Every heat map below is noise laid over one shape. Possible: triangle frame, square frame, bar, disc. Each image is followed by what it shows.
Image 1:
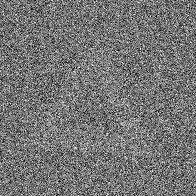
triangle frame
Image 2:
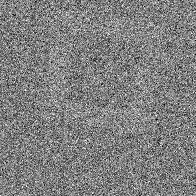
square frame
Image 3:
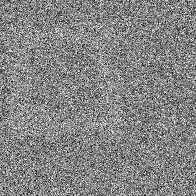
square frame
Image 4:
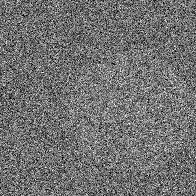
disc
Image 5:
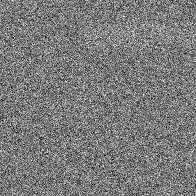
bar
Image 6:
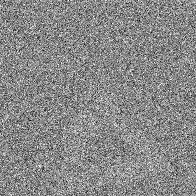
triangle frame
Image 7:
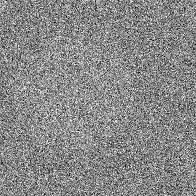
disc
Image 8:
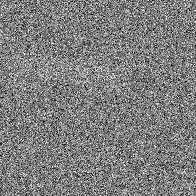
bar
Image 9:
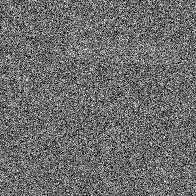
bar
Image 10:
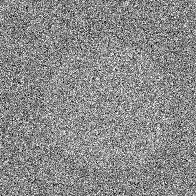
disc
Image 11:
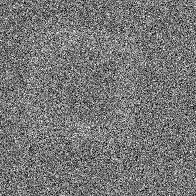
square frame
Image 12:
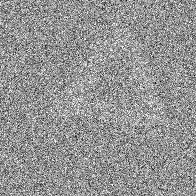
triangle frame
